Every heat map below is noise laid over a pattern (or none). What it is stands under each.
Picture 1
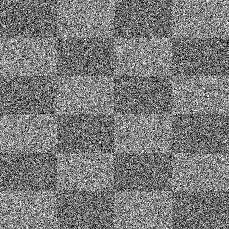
a checkerboard
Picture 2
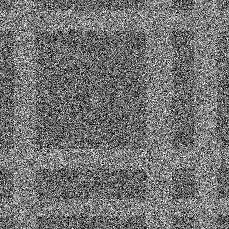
bands of rows crossing bands of columns
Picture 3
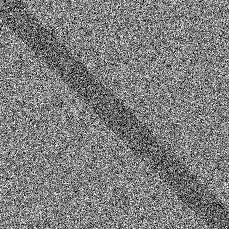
a diagonal band
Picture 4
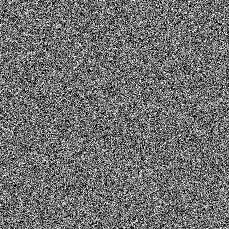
only noise
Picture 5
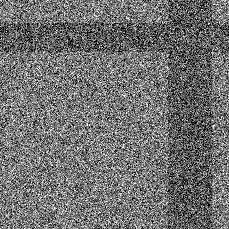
bands of rows crossing bands of columns
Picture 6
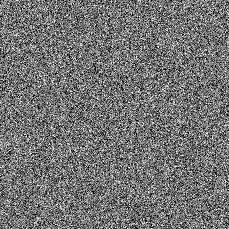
only noise
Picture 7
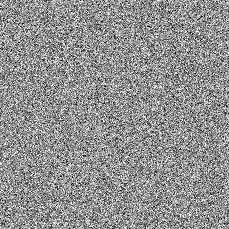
only noise
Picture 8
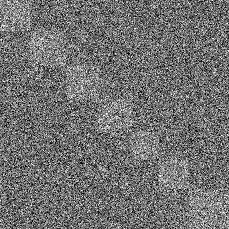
blocks along the diagonal
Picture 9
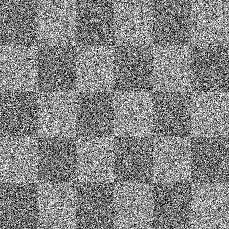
a checkerboard
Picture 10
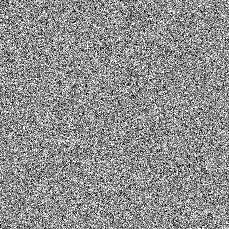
only noise
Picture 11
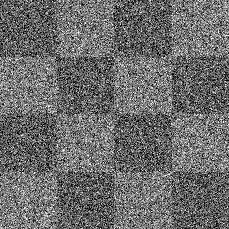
a checkerboard
